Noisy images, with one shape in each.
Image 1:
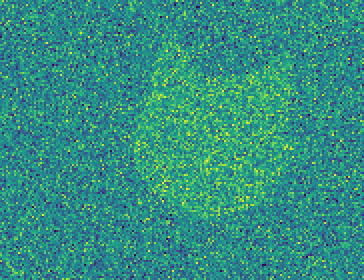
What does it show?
light cat's head
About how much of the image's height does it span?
two thirds
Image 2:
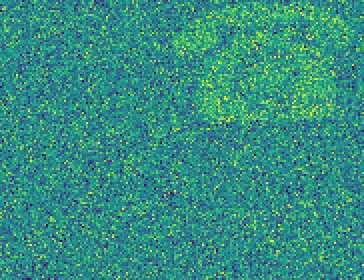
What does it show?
light telephone
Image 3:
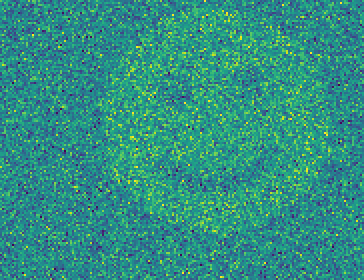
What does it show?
light smiling face
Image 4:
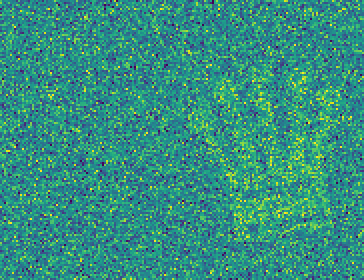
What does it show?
light chess queen
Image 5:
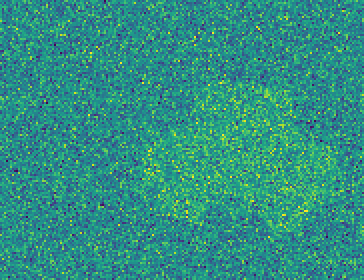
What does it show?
light car
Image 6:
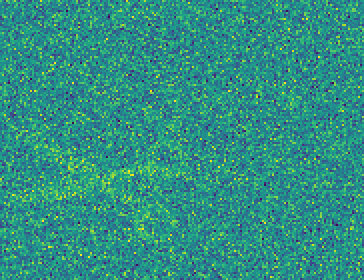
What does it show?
light pair of scissors
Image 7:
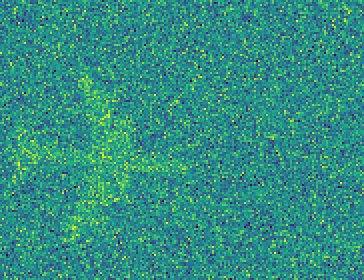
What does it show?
light airplane
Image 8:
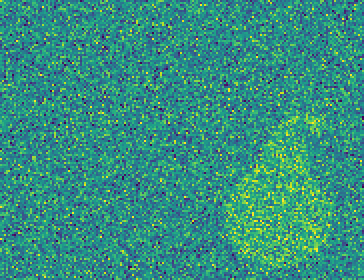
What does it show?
light pear
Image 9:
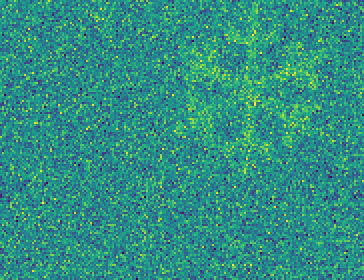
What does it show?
light snowflake
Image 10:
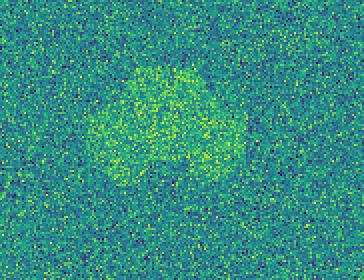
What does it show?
light car, centre
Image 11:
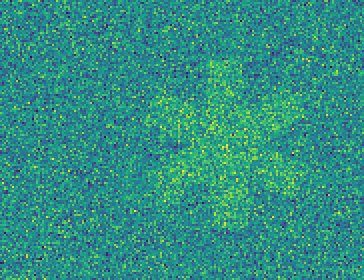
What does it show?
light asterisk
